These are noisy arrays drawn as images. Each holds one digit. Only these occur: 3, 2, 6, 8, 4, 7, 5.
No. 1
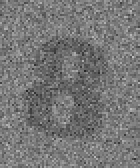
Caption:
dark 8
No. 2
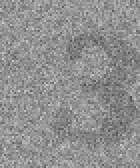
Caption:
dark 3
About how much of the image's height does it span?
two thirds
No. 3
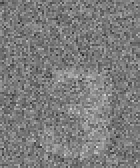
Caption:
light 3
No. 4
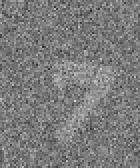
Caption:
light 7
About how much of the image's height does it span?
half
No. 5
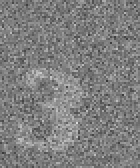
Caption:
light 3
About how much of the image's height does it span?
half
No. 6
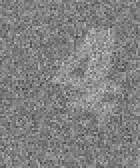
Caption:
light 4
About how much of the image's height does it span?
half
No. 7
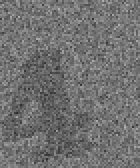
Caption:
dark 4
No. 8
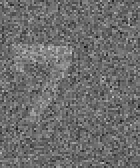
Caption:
light 7
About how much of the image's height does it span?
half
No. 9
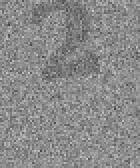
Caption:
dark 2
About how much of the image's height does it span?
half
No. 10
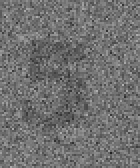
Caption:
dark 5
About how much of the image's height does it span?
half
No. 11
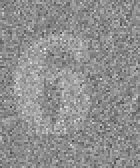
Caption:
light 6
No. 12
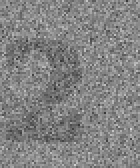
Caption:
dark 2
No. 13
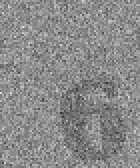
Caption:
dark 6
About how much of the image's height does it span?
half
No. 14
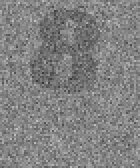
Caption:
dark 8
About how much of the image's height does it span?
half
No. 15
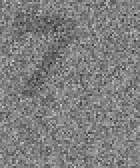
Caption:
dark 7
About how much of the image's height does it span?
half
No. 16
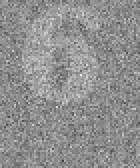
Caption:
light 6
